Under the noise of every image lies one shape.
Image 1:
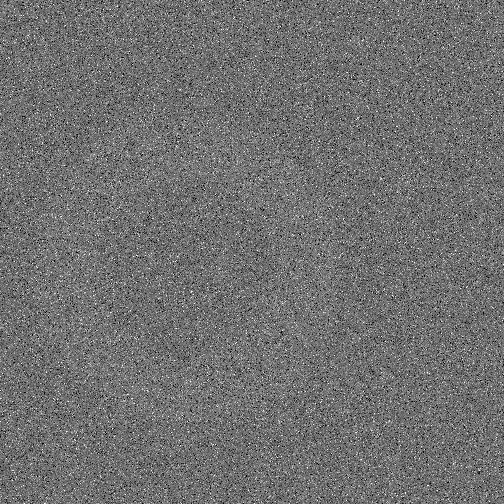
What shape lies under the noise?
ring
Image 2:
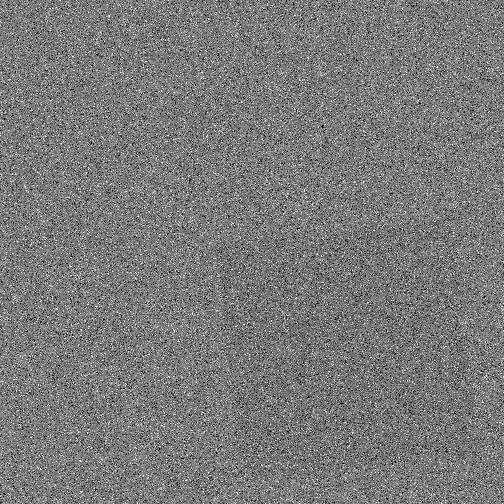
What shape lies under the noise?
square
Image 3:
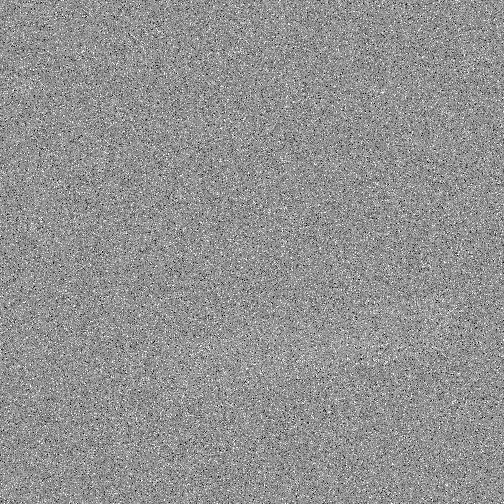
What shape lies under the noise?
bar
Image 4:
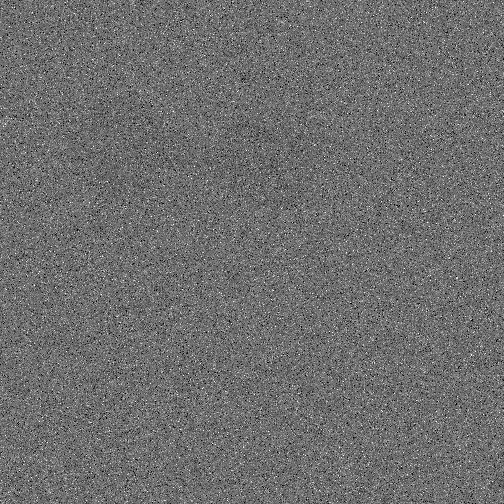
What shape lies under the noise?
dumbbell
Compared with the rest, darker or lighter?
darker
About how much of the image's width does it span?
half
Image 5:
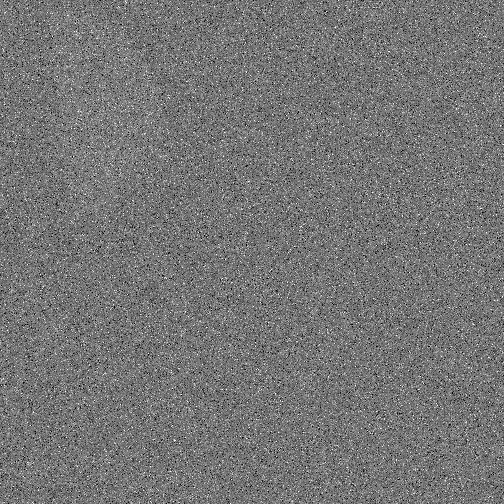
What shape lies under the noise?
half disc
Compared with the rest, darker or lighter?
lighter
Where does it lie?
top left
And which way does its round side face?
right
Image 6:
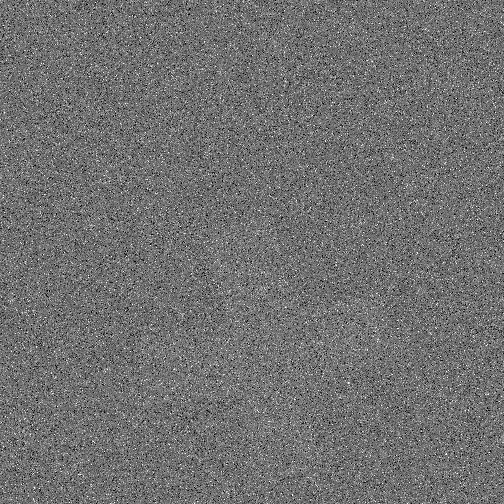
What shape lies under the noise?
cross
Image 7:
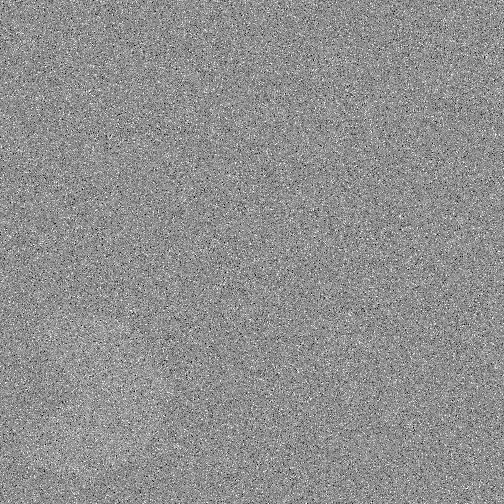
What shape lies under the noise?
disc with a wedge cut out
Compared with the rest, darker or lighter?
lighter
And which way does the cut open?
left
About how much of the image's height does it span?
a third
